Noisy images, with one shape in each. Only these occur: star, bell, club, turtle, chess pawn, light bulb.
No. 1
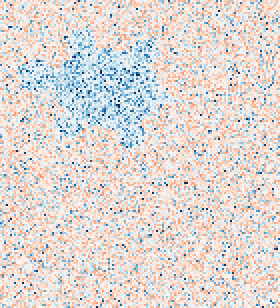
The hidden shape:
turtle
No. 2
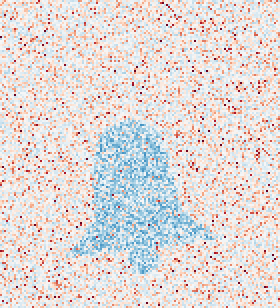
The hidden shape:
bell
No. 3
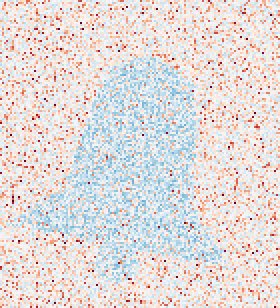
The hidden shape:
bell
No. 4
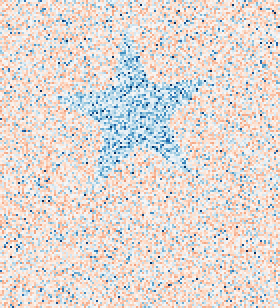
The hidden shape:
star
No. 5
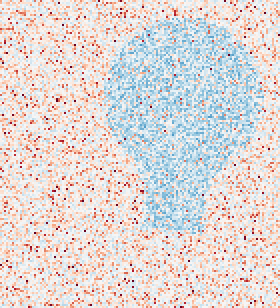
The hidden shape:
light bulb
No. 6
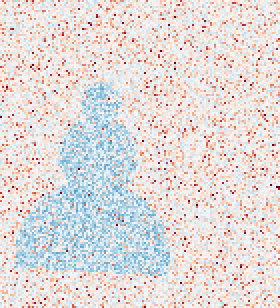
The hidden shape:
chess pawn
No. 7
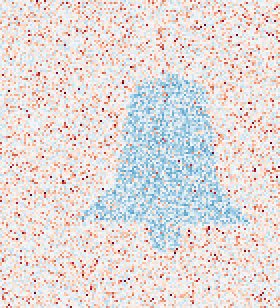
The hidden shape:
bell
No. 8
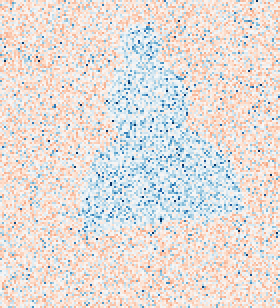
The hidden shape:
chess pawn
